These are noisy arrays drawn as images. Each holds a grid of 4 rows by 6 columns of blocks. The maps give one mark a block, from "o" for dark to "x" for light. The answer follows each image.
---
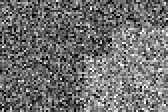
oooooo
ooooxx
oooxxx
oooxxx
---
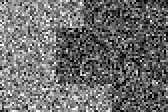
xxxooo
xxoooo
xxoooo
xxxxoo
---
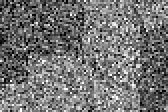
oooxxx
oooxxo
oxxxxo
xxxxxo
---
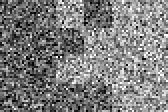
ooxoxx
oooxxx
ooxxxx
ooooxx
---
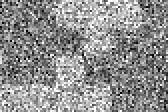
ooxxxo
oooxoo
ooxooo
xxxxoo
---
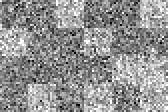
ooxoox
xooxoo
ooooxx
oxoxox
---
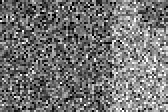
ooooxo
ooooxx
ooooxx
ooooxx
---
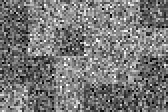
oxxxxo
oxoxxx
ooxxxo
xoxooo
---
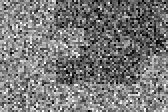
xxoooo
xxxooo
xxooox
xxxxxx
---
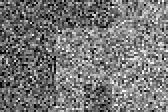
ooooxx
ooxxxx
ooxxxx
ooxoxx
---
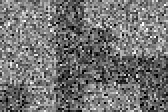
xxoxxx
xxooxx
xxoooo
oxoxxo
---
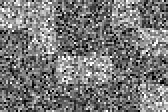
xxooxo
oxooox
ooxxoo
ooooox
